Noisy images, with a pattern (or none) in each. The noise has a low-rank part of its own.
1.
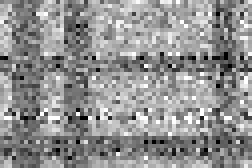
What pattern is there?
bands of rows crossing bands of columns
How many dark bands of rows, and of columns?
2 and 3
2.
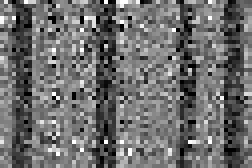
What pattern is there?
bands of columns
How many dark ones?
4
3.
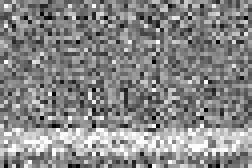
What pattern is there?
one band of rows
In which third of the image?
bottom
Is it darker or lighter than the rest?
lighter
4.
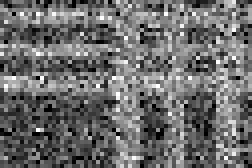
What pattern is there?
bands of rows crossing bands of columns
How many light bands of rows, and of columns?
3 and 3
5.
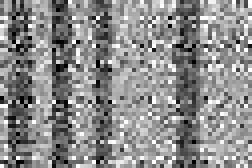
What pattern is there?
bands of columns
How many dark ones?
4
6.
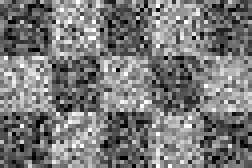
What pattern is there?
a checkerboard
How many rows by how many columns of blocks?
3 by 5
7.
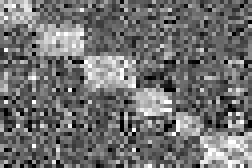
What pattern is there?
blocks along the diagonal
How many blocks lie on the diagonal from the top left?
6
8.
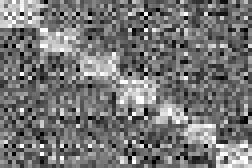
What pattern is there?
blocks along the diagonal
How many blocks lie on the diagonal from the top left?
7
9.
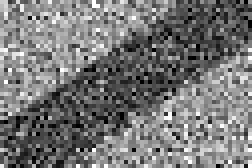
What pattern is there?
a diagonal band
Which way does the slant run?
bottom left to top right
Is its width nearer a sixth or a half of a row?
a half
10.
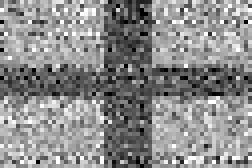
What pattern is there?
bands of rows crossing bands of columns
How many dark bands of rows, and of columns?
1 and 1
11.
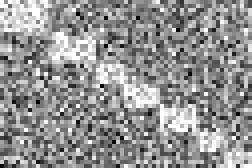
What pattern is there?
blocks along the diagonal
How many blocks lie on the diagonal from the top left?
7
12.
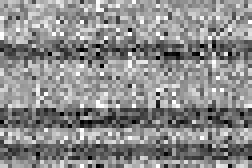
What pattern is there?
bands of rows
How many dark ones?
3
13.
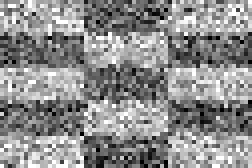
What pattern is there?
a checkerboard
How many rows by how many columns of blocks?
5 by 3
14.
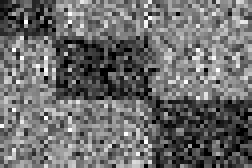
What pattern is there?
blocks along the diagonal
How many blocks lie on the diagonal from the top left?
3
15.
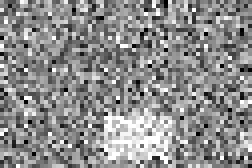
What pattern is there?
one block
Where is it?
bottom middle
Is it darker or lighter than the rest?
lighter
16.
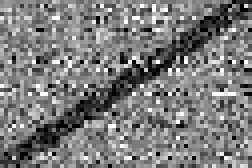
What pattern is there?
a diagonal band
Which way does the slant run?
bottom left to top right
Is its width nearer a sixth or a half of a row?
a sixth
